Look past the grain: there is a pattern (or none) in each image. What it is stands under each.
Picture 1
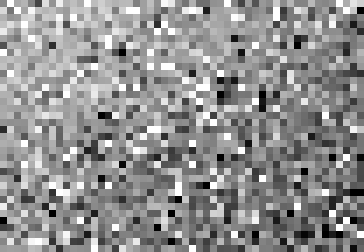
a smooth slope
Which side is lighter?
top left
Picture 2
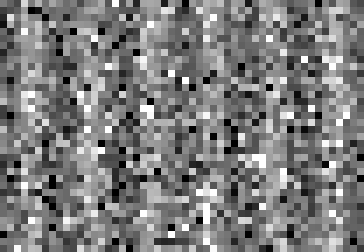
vertical stripes
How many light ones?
6
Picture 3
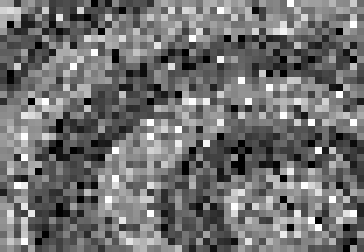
rings round one point
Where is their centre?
bottom right
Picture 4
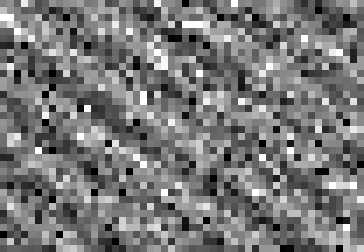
diagonal stripes
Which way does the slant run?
top left to bottom right
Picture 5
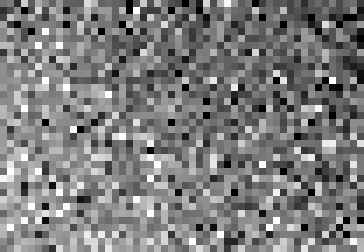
a smooth slope
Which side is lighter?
bottom left
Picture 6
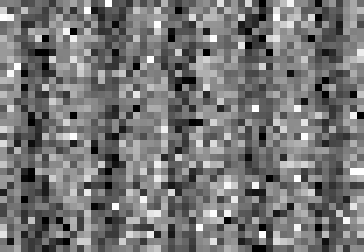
vertical stripes
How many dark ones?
5
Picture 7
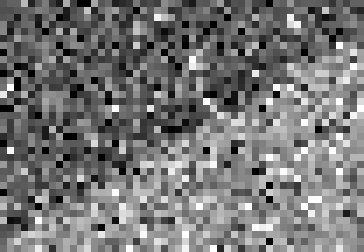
a sharp edge
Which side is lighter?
bottom right
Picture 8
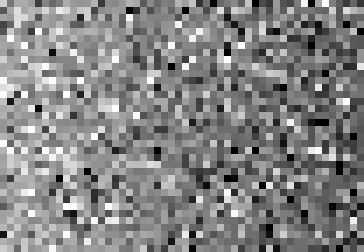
a smooth slope
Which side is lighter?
left
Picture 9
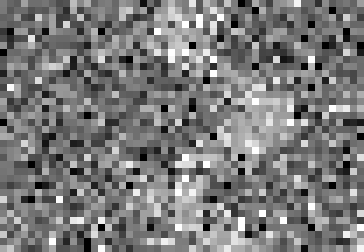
a wavy band
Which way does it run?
top to bottom
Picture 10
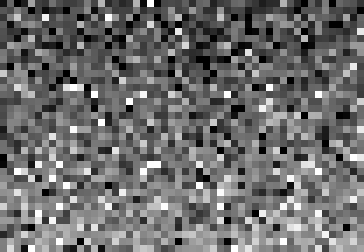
a smooth slope
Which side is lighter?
bottom
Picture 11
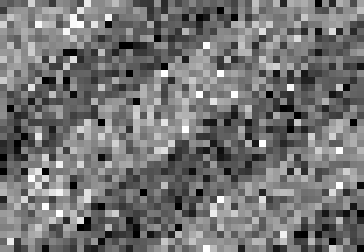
diagonal stripes
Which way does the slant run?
bottom left to top right
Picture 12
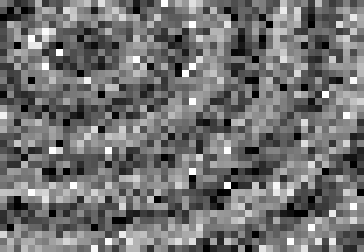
rings round one point
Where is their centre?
top left
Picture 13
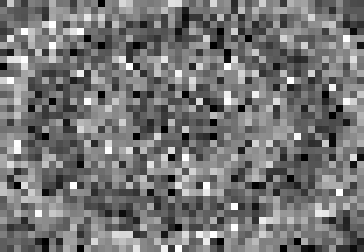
rings round one point
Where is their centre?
centre
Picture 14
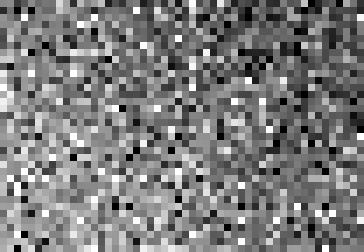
a smooth slope
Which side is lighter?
bottom left
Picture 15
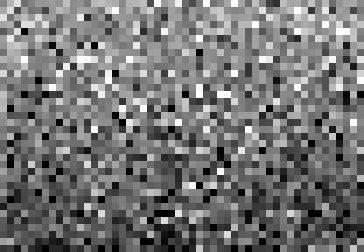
a smooth slope
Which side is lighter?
top
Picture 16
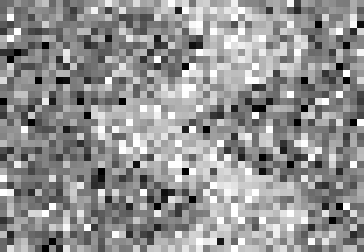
a wavy band
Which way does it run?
top to bottom
